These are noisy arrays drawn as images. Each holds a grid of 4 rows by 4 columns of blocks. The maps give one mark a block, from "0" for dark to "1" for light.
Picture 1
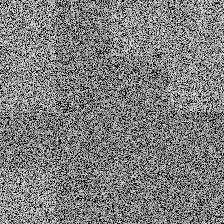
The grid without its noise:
1 0 1 1
1 0 0 1
0 0 0 0
1 0 0 0
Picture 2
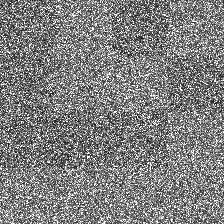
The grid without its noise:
0 1 0 1
0 1 1 0
0 0 0 1
1 1 1 1
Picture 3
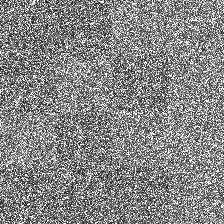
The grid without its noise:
0 0 1 1
0 1 0 1
1 0 1 1
0 0 0 1
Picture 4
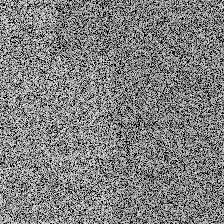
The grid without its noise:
1 0 0 0
1 1 0 0
1 1 0 0
1 1 0 0
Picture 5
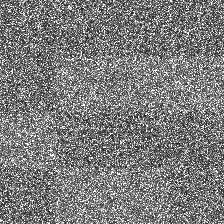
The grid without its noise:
0 0 0 0
0 1 1 1
1 0 0 0
0 1 1 0
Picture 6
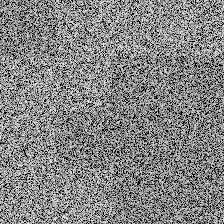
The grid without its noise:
0 1 1 1
1 1 0 0
1 0 0 0
1 1 0 0
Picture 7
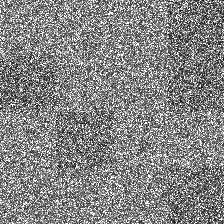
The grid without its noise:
1 1 1 0
0 1 1 0
1 0 1 1
1 1 1 0
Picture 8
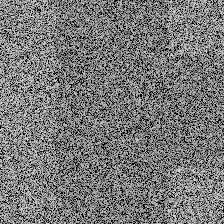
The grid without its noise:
1 0 0 1
1 0 0 0
1 0 0 0
1 0 0 1
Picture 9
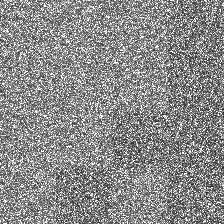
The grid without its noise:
1 1 1 0
1 1 1 0
1 1 0 0
1 0 1 0
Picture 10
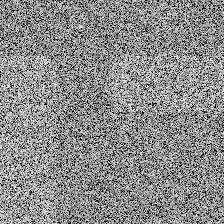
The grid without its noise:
0 0 0 0
1 0 1 1
1 0 0 0
1 0 0 0
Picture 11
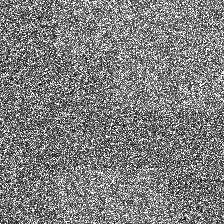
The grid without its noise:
0 1 1 1
0 0 1 1
0 0 0 0
0 1 1 0
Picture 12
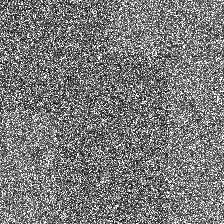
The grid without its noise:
0 0 1 1
0 0 0 1
1 0 0 1
1 0 0 1
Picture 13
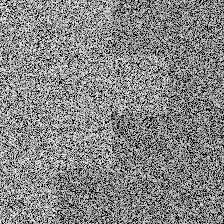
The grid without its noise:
1 1 0 0
1 1 1 0
1 1 0 0
1 0 0 0
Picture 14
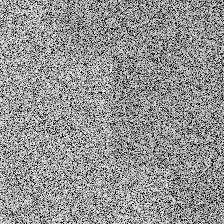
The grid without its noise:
1 0 0 0
1 1 0 0
1 1 0 0
1 1 1 0
